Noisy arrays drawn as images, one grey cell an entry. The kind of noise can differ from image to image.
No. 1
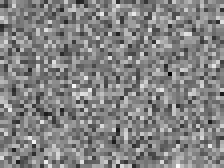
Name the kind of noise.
independent entries
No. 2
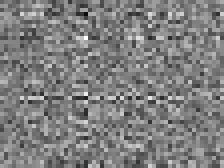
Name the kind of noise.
low rank plus noise
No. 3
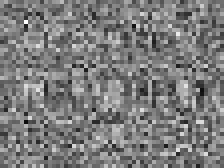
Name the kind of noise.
low rank plus noise
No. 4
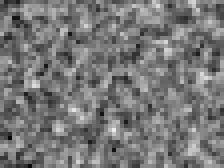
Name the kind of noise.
blotchy
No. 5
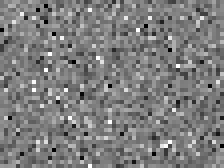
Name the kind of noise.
heavy tails
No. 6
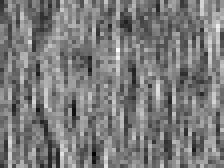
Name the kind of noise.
streaked along the columns
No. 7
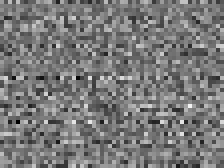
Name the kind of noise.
rows of uneven size
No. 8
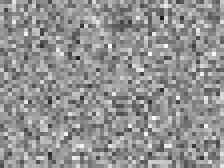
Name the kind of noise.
low rank plus noise
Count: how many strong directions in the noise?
five to eight
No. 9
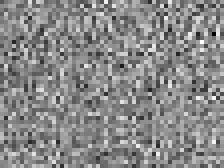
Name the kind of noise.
low rank plus noise
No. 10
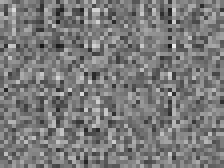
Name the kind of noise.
low rank plus noise
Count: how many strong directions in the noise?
one
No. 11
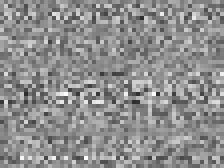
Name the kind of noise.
rows of uneven size
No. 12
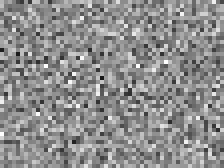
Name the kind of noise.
independent entries
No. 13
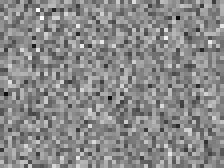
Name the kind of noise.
independent entries
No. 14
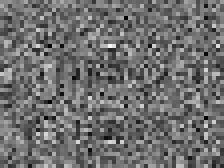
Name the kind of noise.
low rank plus noise
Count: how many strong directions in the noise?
three or four
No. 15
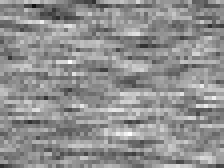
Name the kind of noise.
streaked along the rows
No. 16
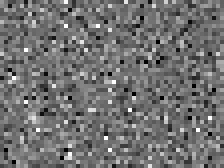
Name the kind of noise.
heavy tails
